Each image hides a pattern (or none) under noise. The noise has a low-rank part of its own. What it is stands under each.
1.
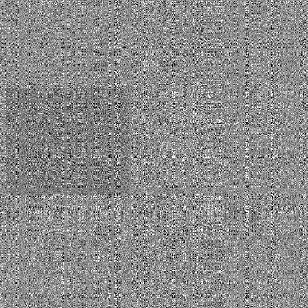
one block
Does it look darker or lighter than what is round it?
darker
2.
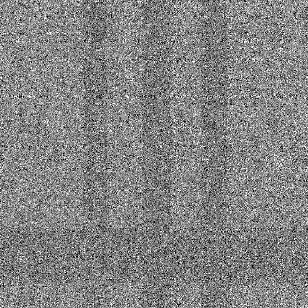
bands of rows crossing bands of columns
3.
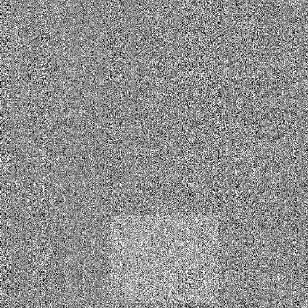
one block
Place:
bottom middle
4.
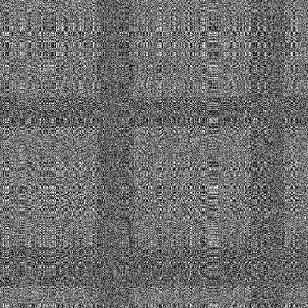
bands of rows crossing bands of columns
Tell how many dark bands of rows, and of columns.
2 and 2
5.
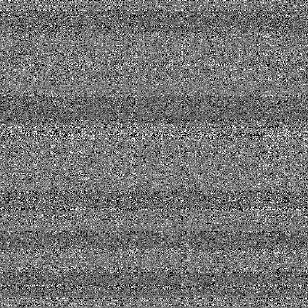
bands of rows
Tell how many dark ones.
5
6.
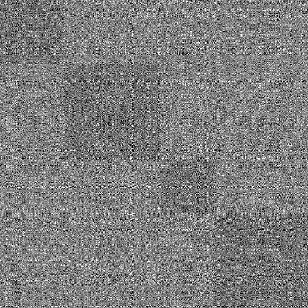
blocks along the diagonal
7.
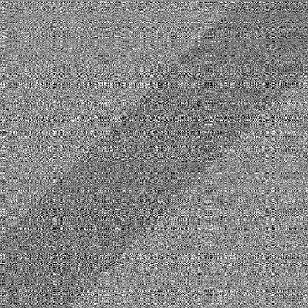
a diagonal band
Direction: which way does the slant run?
bottom left to top right
